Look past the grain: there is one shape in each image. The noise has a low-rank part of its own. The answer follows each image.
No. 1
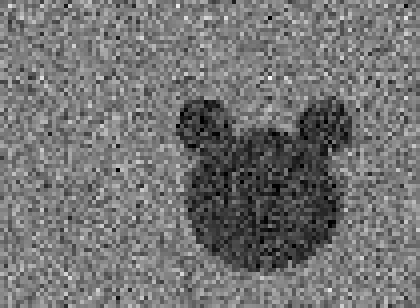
dark bear's head
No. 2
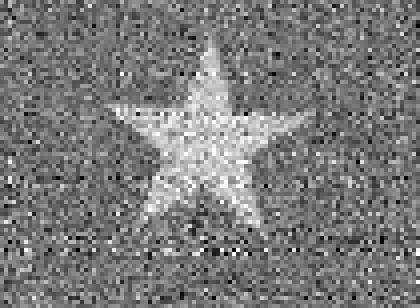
light star
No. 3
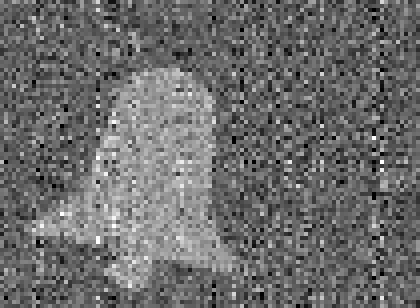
light bell
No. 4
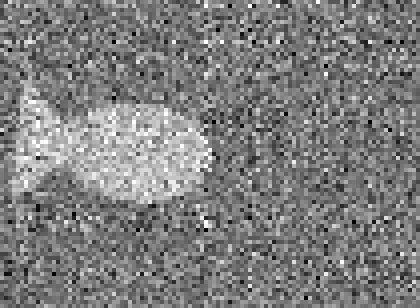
light fish
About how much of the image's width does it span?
half
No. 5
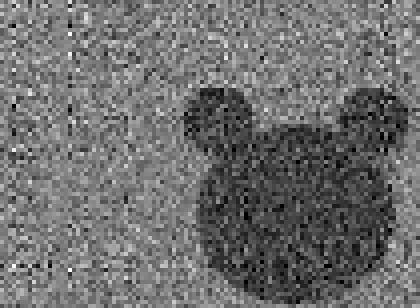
dark bear's head
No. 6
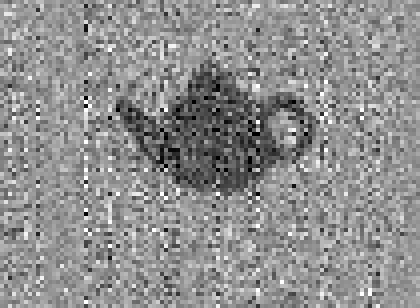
dark teapot
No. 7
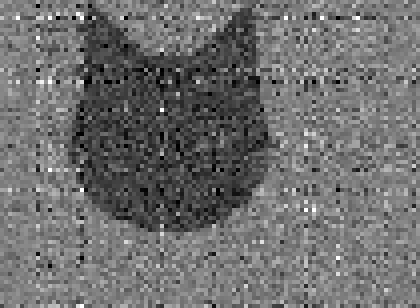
dark cat's head
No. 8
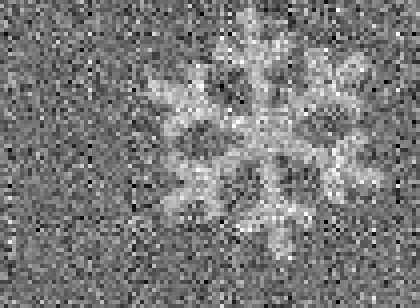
light snowflake
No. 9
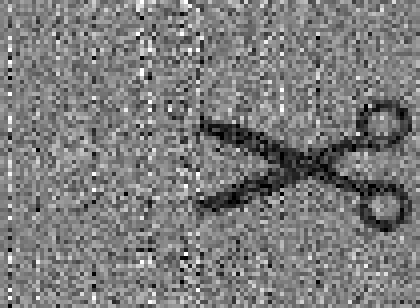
dark pair of scissors
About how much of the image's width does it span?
half
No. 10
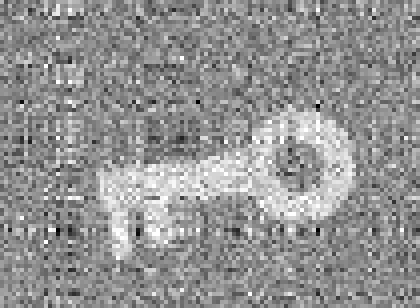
light key
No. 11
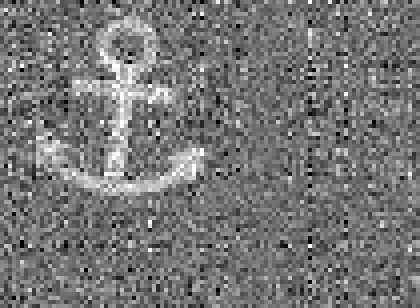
light anchor
